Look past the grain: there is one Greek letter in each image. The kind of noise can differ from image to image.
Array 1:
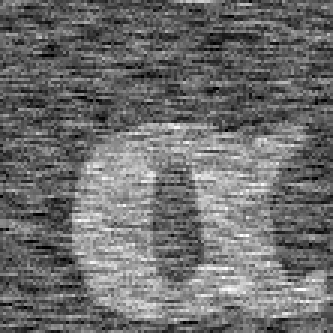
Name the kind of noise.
streaked along the rows
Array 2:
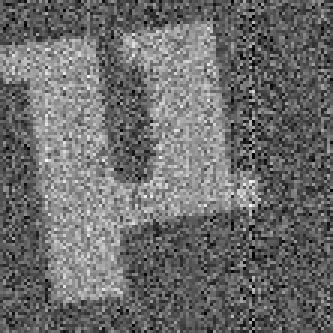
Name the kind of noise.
columns of uneven size
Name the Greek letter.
mu
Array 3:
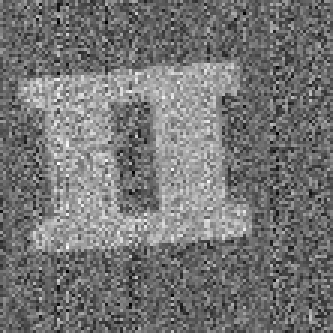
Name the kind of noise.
columns of uneven size
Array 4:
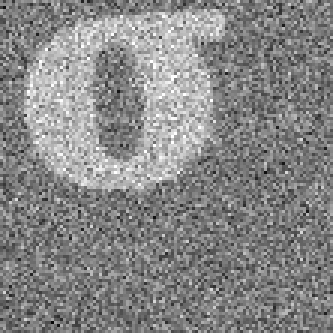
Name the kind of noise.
independent entries
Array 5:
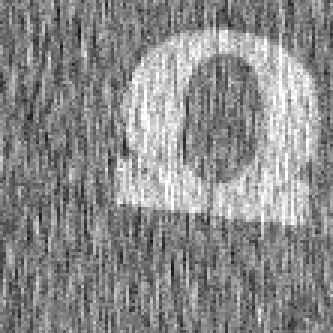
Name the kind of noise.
streaked along the columns
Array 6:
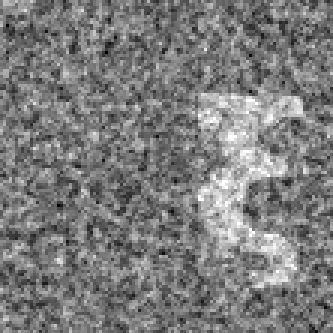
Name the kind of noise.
blotchy
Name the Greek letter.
xi
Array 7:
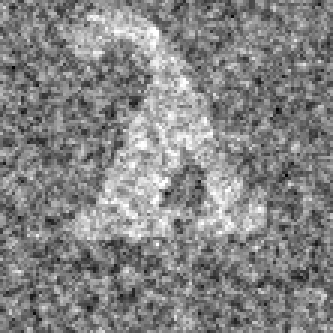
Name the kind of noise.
blotchy
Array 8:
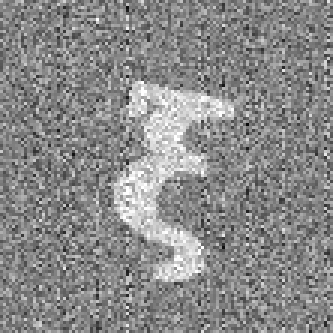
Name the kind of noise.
columns of uneven size
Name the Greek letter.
xi
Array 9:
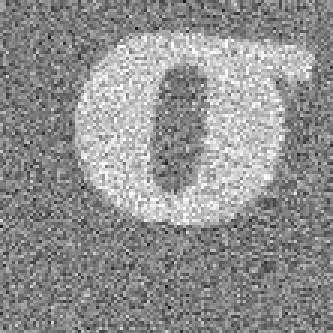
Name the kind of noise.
low rank plus noise
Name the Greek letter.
sigma
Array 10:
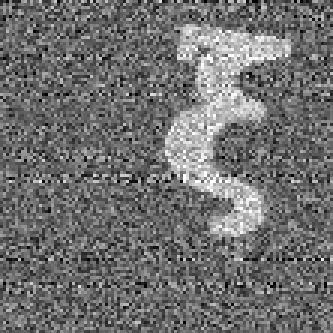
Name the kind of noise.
rows of uneven size
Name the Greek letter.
xi
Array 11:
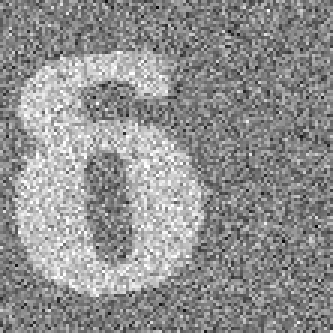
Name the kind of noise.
independent entries
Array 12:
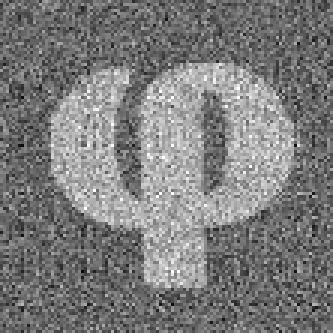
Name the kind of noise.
low rank plus noise
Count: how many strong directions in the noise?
one
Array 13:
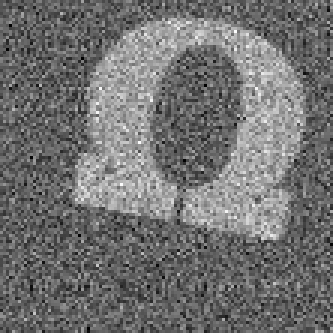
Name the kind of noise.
low rank plus noise
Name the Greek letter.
omega
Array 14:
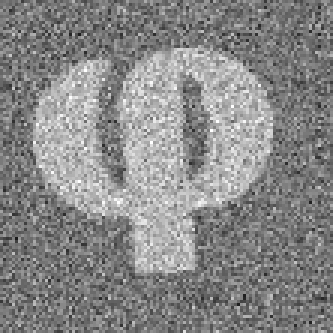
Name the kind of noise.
low rank plus noise
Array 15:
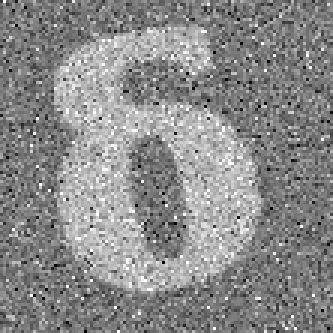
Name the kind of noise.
heavy tails
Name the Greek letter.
delta
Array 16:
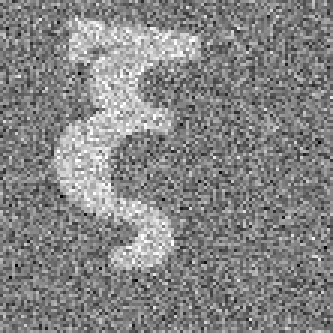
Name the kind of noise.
independent entries
